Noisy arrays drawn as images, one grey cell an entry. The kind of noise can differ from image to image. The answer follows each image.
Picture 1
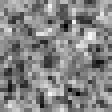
blotchy
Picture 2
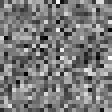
low rank plus noise
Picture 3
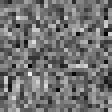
low rank plus noise
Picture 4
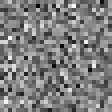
independent entries
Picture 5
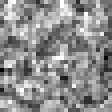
blotchy
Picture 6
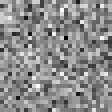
independent entries
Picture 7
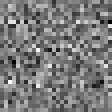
low rank plus noise
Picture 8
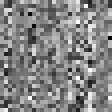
columns of uneven size
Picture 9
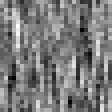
streaked along the columns
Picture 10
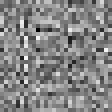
low rank plus noise
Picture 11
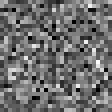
independent entries
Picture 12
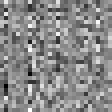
columns of uneven size
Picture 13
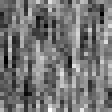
streaked along the columns
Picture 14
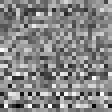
rows of uneven size
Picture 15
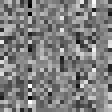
columns of uneven size
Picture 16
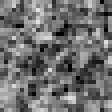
blotchy
